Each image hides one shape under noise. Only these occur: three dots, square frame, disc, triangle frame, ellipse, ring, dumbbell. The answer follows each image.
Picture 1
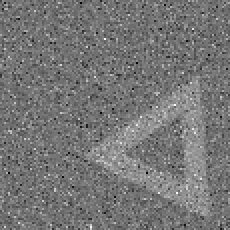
triangle frame
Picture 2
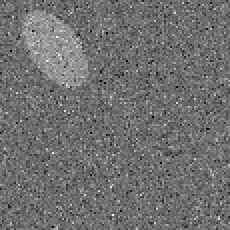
ellipse
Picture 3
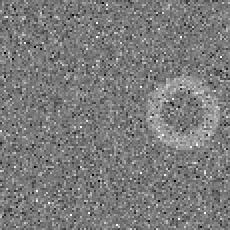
ring
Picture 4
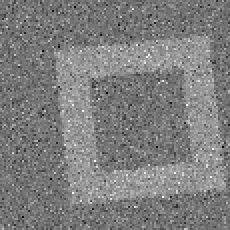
square frame
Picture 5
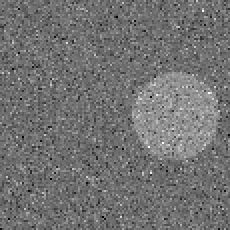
disc
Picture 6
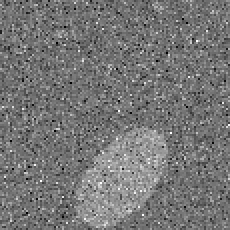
ellipse
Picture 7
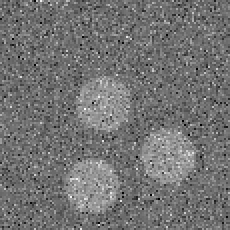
three dots
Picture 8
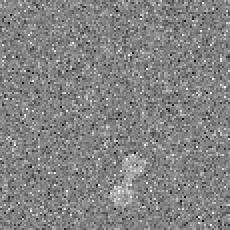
dumbbell
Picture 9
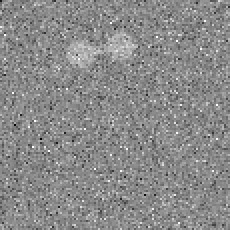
dumbbell
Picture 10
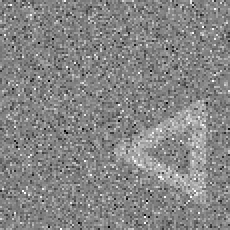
triangle frame
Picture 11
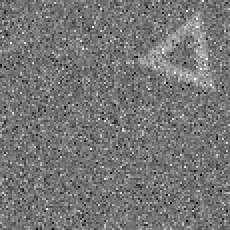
triangle frame
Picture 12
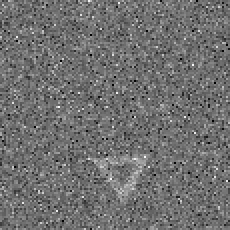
triangle frame
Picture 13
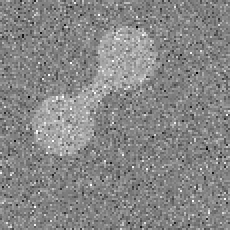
dumbbell
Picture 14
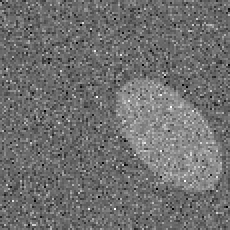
ellipse
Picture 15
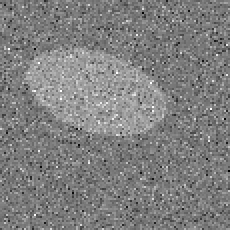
ellipse
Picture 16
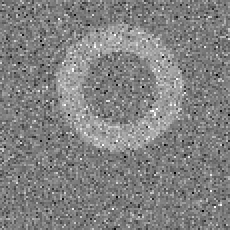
ring
